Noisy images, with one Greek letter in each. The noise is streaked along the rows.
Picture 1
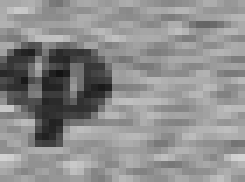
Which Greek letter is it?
phi
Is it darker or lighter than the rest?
darker
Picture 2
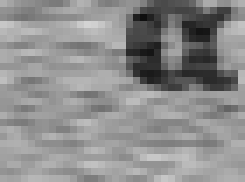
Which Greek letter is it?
alpha
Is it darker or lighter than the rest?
darker
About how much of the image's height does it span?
half
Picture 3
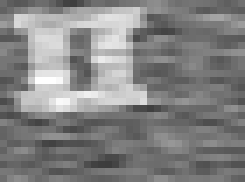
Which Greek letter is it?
pi
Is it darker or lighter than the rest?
lighter
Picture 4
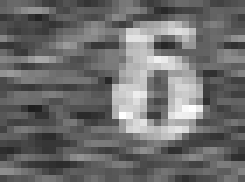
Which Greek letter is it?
delta
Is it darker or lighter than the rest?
lighter
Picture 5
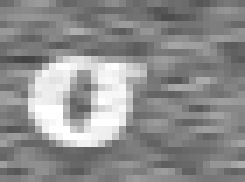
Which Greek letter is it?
sigma
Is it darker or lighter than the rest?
lighter
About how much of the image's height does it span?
half
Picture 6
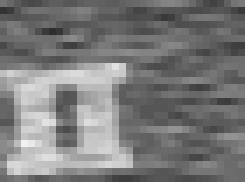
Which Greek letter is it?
pi
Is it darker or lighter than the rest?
lighter
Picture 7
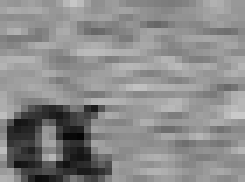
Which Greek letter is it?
alpha
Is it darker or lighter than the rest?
darker
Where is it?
bottom left
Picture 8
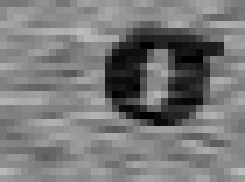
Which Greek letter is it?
sigma
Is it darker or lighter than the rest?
darker
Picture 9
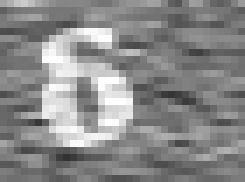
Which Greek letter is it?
delta
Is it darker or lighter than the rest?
lighter
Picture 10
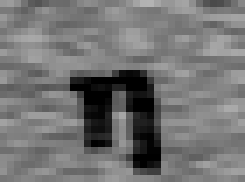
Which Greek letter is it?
eta
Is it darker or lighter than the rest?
darker
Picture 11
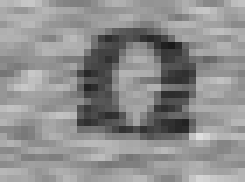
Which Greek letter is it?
omega
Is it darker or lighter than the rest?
darker
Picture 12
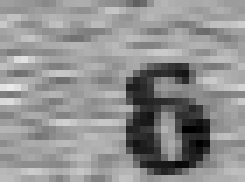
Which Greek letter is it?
delta
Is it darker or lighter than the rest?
darker
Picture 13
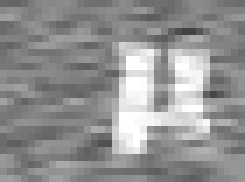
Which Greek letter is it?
mu
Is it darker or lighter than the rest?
lighter
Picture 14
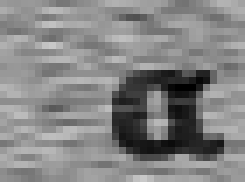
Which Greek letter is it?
alpha
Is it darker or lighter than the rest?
darker
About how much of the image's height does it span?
half
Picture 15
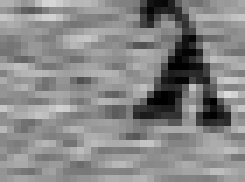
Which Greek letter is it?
lambda
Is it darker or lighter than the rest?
darker
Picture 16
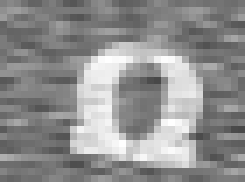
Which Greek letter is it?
omega
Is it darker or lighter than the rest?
lighter
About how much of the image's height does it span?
two thirds
